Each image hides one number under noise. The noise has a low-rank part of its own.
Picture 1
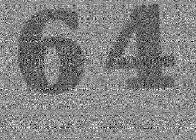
64
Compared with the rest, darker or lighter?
darker
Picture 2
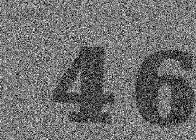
46
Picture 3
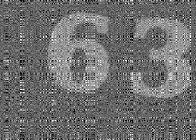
63
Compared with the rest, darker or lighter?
lighter
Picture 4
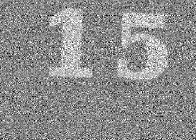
15
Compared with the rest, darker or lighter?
lighter
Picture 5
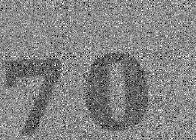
70
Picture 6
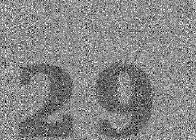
29
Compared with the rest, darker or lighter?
darker
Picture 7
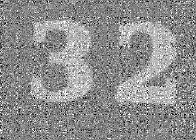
32
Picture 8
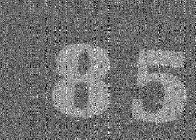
85
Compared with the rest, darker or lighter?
lighter
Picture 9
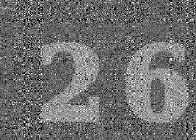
26
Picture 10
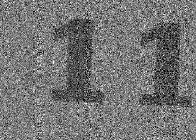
11
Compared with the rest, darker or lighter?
darker
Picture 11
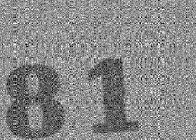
81
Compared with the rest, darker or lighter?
darker
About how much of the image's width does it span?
two thirds
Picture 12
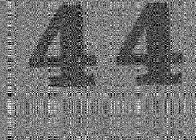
44
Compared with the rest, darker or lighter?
darker
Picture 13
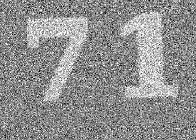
71
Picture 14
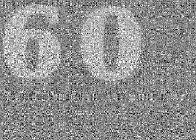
60
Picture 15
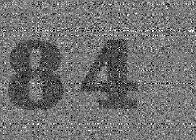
84
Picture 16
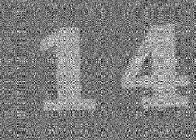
14
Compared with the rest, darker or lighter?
lighter
